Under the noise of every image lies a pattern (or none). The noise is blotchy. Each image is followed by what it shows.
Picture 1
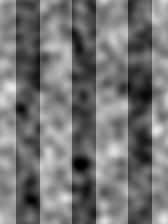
vertical stripes
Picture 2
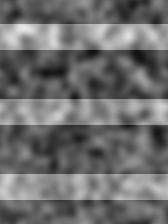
horizontal stripes
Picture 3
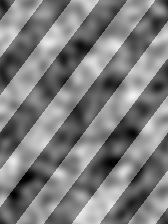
diagonal stripes
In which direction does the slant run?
bottom left to top right
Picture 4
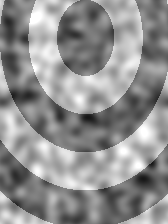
rings round one point
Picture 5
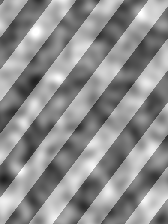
diagonal stripes
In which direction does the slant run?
bottom left to top right
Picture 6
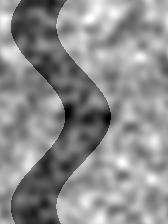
a wavy band
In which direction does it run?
top to bottom
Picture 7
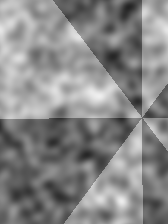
spokes from one point
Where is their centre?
middle right
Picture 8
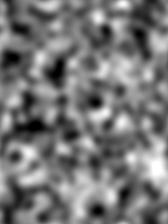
only noise
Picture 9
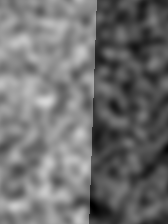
a sharp edge
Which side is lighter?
left
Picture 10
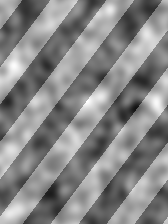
diagonal stripes
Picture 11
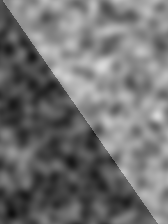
a sharp edge
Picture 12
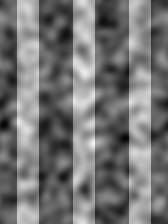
vertical stripes
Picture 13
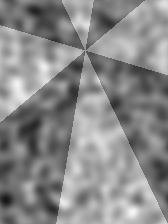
spokes from one point
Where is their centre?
top middle
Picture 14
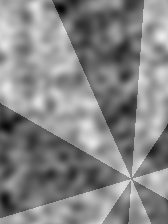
spokes from one point
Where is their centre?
bottom right
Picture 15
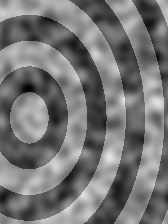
rings round one point
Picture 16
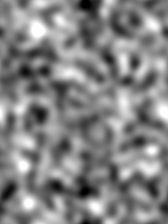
only noise
